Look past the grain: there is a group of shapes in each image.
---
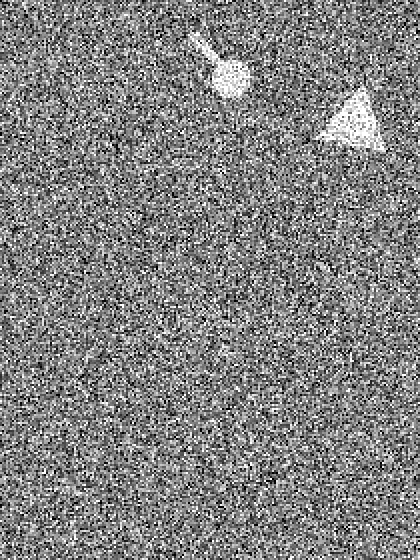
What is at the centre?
nothing
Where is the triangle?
top right
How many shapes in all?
2
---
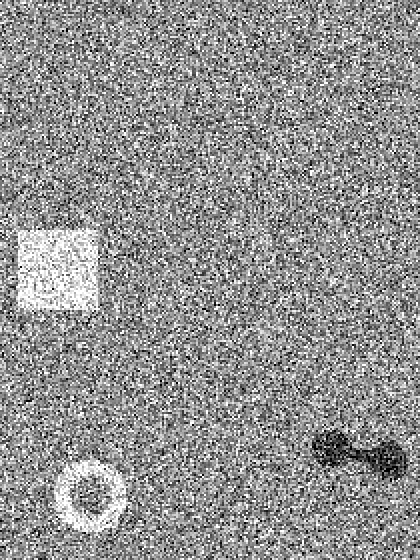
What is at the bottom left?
ring
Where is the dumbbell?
bottom right
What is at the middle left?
square
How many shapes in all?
3
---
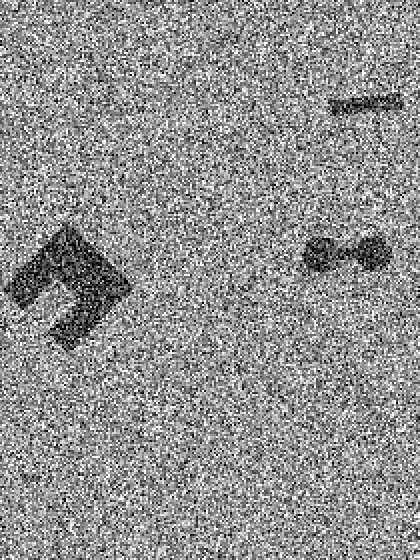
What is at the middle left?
square with a notch
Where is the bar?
top right
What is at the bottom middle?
nothing
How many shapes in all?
3
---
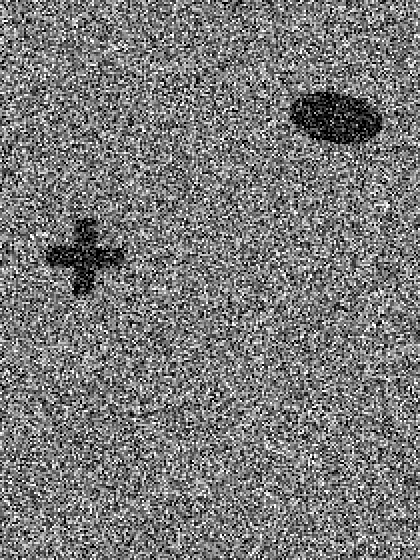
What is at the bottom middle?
nothing
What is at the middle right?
nothing
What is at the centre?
nothing
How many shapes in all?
2
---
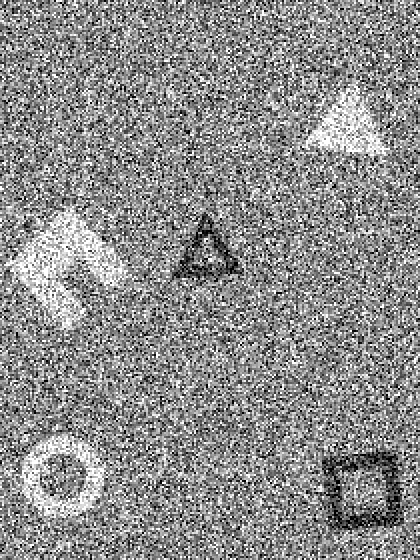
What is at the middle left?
square with a notch
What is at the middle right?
nothing
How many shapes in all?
5
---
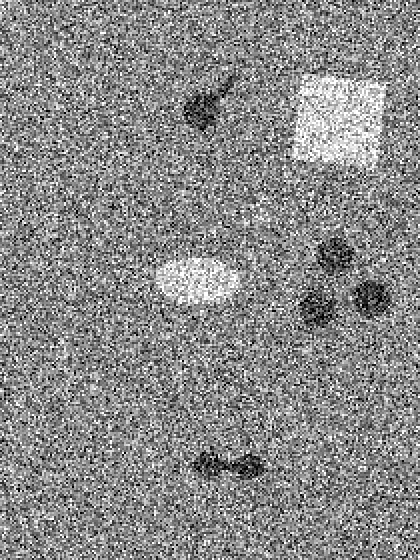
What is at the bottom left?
nothing
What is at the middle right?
three dots
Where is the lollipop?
top middle
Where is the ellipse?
centre
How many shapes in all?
5
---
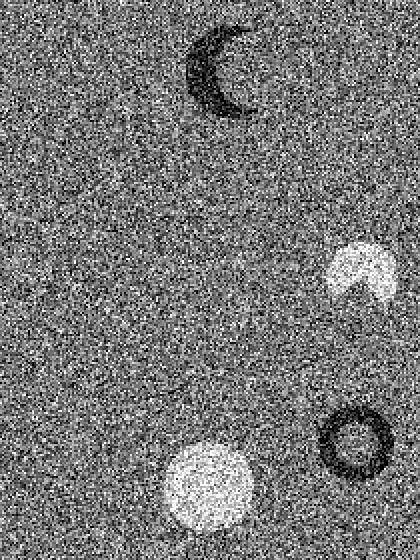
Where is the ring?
bottom right
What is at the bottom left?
nothing
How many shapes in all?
4
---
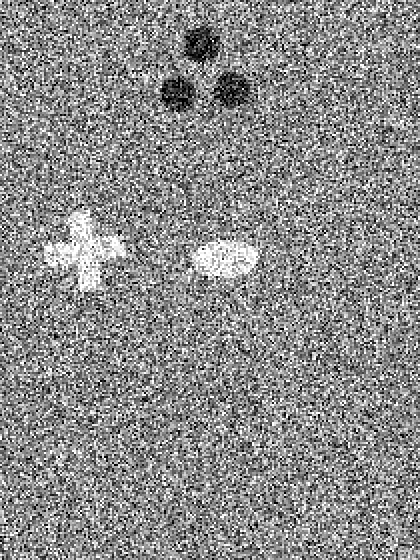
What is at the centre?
ellipse
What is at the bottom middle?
nothing
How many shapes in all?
3
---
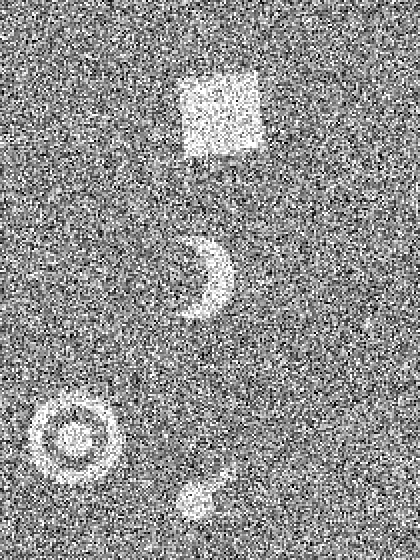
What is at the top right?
nothing
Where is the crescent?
centre
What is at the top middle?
square
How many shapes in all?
4
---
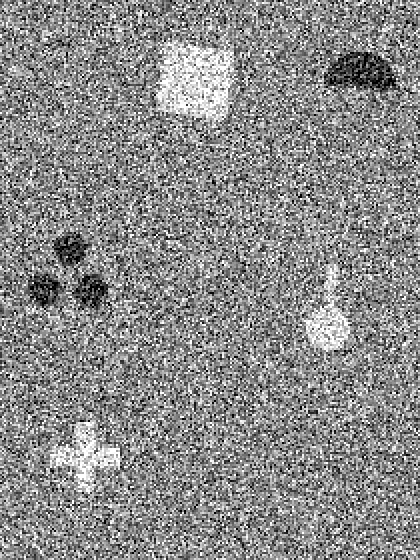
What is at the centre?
nothing
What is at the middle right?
lollipop
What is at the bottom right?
nothing
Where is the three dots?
middle left
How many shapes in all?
5
